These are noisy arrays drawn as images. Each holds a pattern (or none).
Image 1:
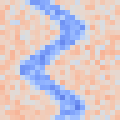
a wavy band
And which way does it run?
top to bottom
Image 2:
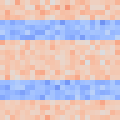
horizontal stripes
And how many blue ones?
2
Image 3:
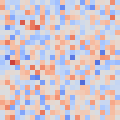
only noise
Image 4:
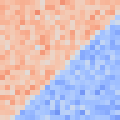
a sharp edge
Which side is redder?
top left
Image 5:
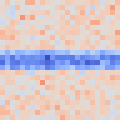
one horizontal stripe
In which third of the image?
middle
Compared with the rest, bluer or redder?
bluer
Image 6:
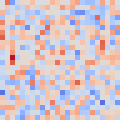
only noise
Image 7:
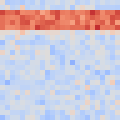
one horizontal stripe
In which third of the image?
top
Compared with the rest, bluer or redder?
redder
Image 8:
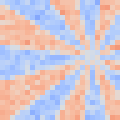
spokes from one point
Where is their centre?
middle right
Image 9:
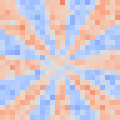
spokes from one point
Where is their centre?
centre
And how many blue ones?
8
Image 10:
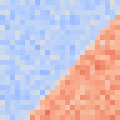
a sharp edge
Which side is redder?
bottom right
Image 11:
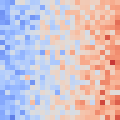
a smooth slope
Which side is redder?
right
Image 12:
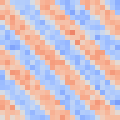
diagonal stripes
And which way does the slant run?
top left to bottom right
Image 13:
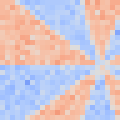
spokes from one point
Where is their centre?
middle right
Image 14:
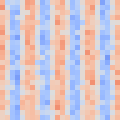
vertical stripes
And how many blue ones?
4
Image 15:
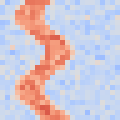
a wavy band
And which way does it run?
top to bottom
